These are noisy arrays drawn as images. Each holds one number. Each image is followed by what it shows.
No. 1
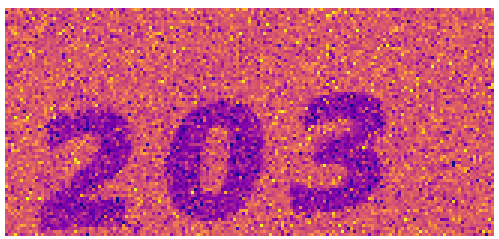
203
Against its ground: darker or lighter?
darker
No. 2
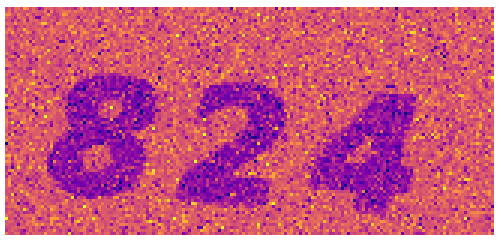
824
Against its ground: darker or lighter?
darker
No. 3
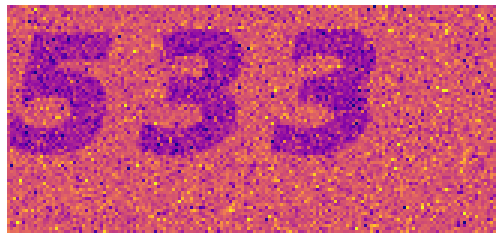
533
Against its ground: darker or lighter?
darker
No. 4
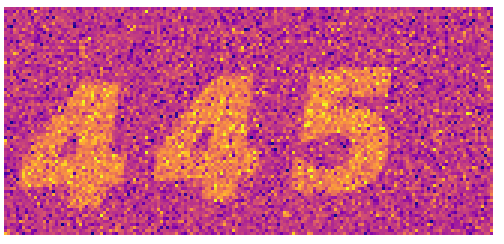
445
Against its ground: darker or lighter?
lighter
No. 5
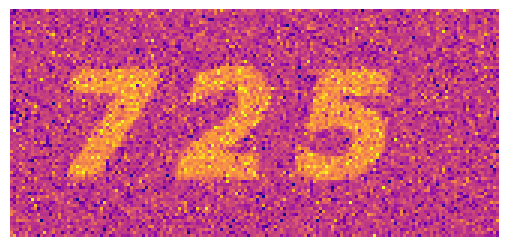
725
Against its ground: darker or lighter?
lighter
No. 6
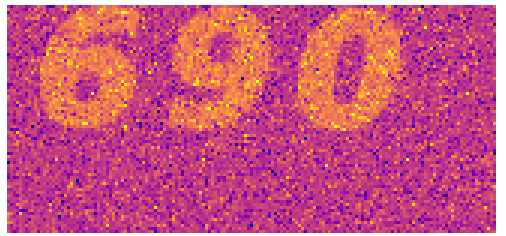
690
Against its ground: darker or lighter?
lighter
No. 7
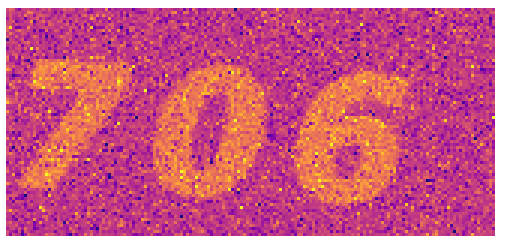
706
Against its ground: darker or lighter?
lighter
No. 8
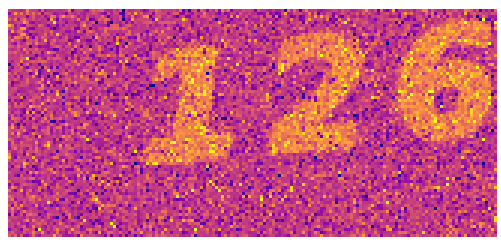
126
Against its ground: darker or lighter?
lighter
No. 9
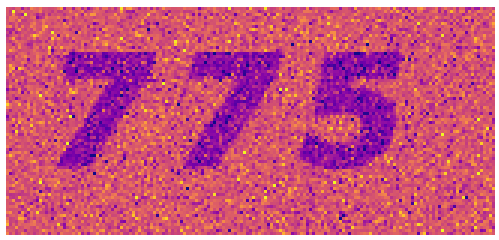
775
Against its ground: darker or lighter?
darker
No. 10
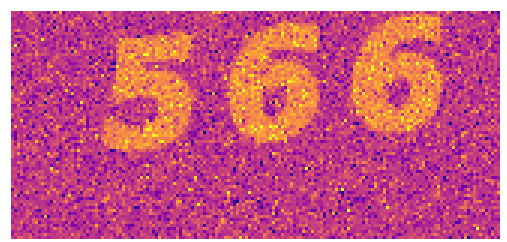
566
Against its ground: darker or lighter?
lighter
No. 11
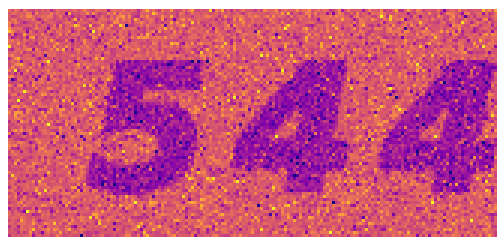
544
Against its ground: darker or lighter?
darker
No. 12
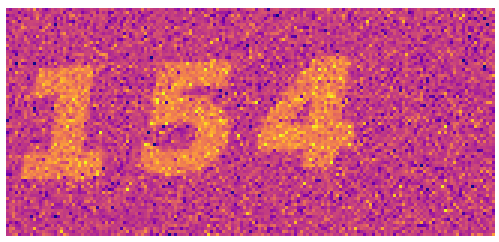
154
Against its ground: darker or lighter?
lighter
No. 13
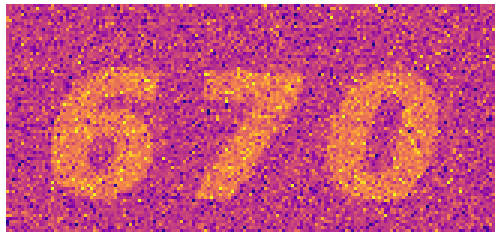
670
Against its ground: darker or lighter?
lighter
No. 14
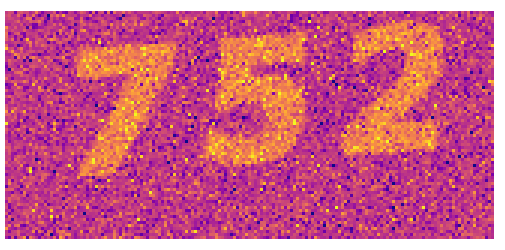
752
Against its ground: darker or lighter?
lighter
